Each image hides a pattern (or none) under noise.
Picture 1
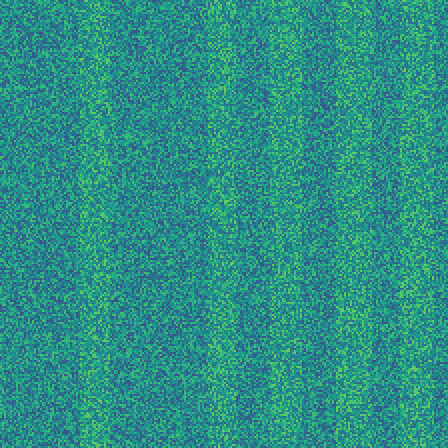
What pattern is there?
bands of columns
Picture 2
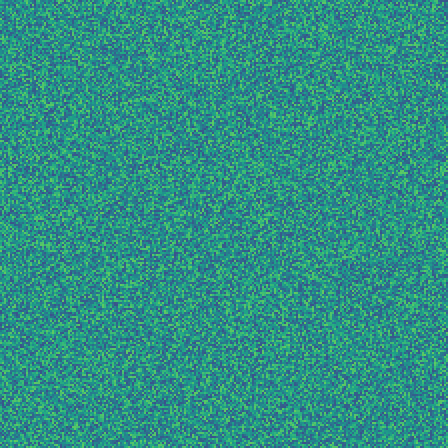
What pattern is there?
only noise
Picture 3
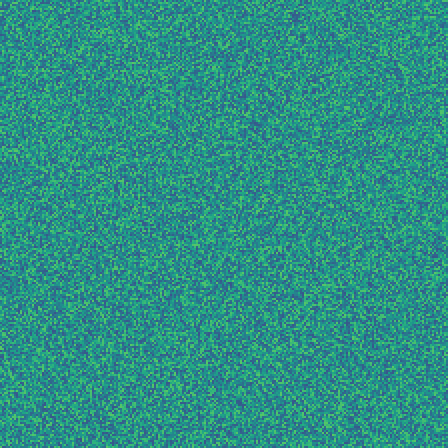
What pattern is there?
only noise
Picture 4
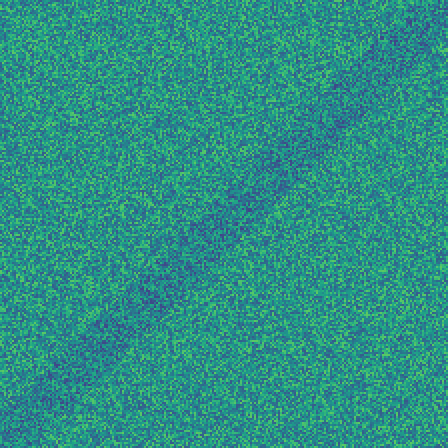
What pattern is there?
a diagonal band
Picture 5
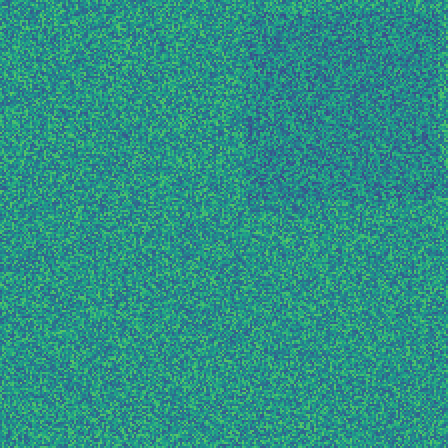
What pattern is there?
one block
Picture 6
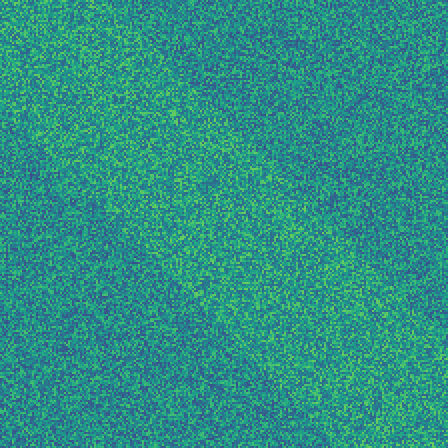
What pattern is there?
a diagonal band
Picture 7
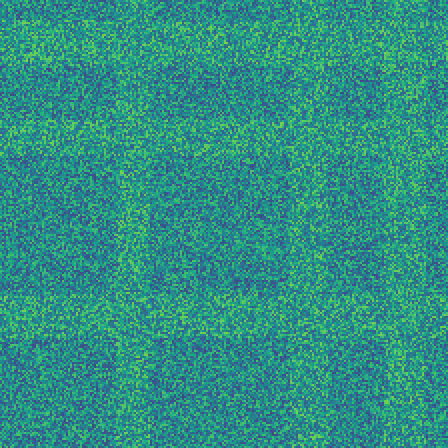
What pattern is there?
bands of rows crossing bands of columns
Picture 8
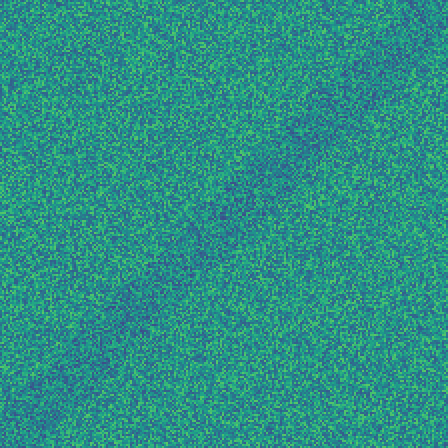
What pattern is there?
a diagonal band
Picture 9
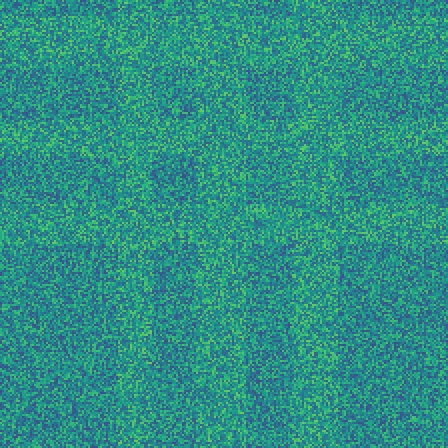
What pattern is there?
bands of rows crossing bands of columns
